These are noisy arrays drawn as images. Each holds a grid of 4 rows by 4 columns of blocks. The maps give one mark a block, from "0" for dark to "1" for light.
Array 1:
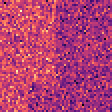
1 1 0 0
1 1 0 0
1 1 0 0
1 0 0 0
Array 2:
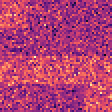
1 0 0 0
0 0 0 0
1 1 1 1
0 0 0 1
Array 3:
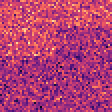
1 1 1 1
1 1 0 0
0 0 0 0
0 0 0 0
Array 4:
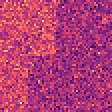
1 1 0 0
1 1 0 0
1 0 0 0
1 0 0 0
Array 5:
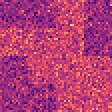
0 0 1 0
1 1 1 0
0 1 1 1
0 0 1 1
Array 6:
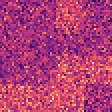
0 0 1 0
0 0 0 0
0 0 1 1
1 1 1 0
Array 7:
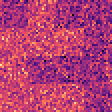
0 1 0 0
1 1 1 0
1 0 0 0
1 1 1 0
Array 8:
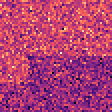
1 1 1 1
1 1 1 1
1 0 0 0
0 0 0 0
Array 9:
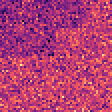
0 0 0 1
0 0 1 1
1 1 1 1
1 1 1 1
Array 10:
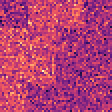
0 1 1 0
1 1 0 0
1 1 0 0
1 0 0 0
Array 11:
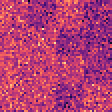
1 0 1 0
1 1 0 0
1 1 1 0
1 1 0 1
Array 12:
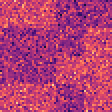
1 1 0 0
0 0 0 1
0 0 1 1
1 1 0 1
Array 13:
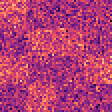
1 0 0 0
0 1 1 0
1 0 0 1
0 1 0 0
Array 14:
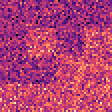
0 0 0 0
0 1 0 1
0 0 1 1
1 1 1 1
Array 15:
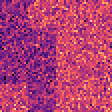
0 1 1 1
0 0 1 1
0 0 1 1
1 0 1 1
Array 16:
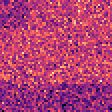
0 1 1 1
1 1 1 1
1 1 1 1
0 0 0 0
